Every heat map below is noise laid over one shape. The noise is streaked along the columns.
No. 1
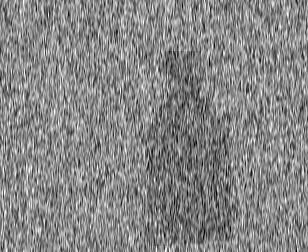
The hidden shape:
bottle
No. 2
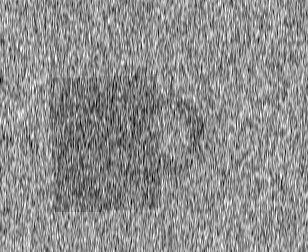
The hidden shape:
cup
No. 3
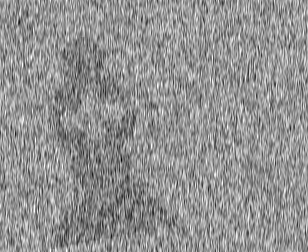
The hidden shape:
chess bishop
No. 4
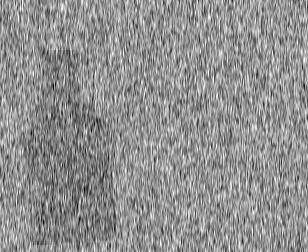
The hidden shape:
bottle
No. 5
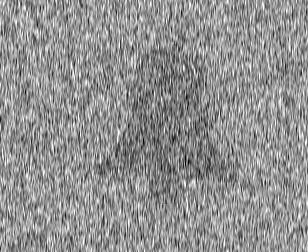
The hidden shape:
bell
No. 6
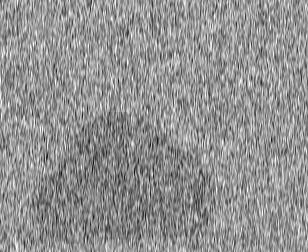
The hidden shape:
cloud
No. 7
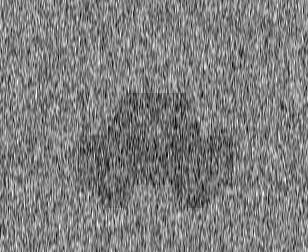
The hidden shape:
car
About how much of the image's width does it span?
half
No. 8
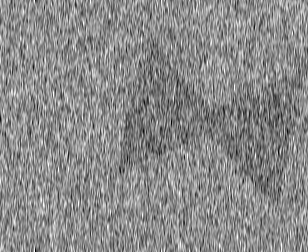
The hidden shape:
bow tie
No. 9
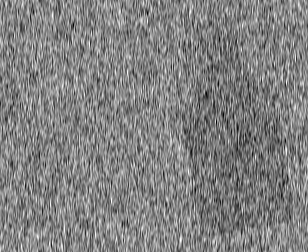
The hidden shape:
bottle
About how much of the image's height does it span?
nearly all
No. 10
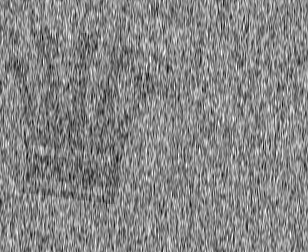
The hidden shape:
chess queen
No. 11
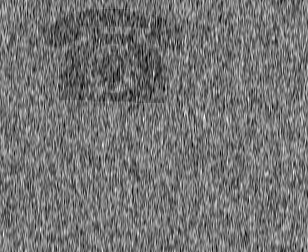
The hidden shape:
telephone
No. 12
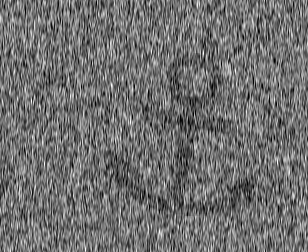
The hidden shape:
anchor
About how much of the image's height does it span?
two thirds
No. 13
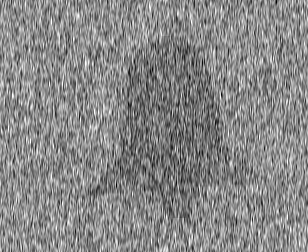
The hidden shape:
bell
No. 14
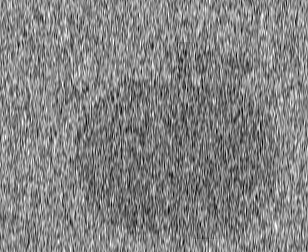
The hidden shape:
apple
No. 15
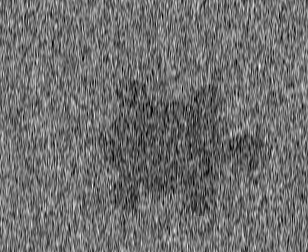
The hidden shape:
turtle
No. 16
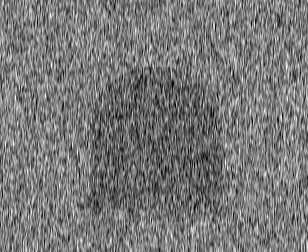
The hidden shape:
ghost
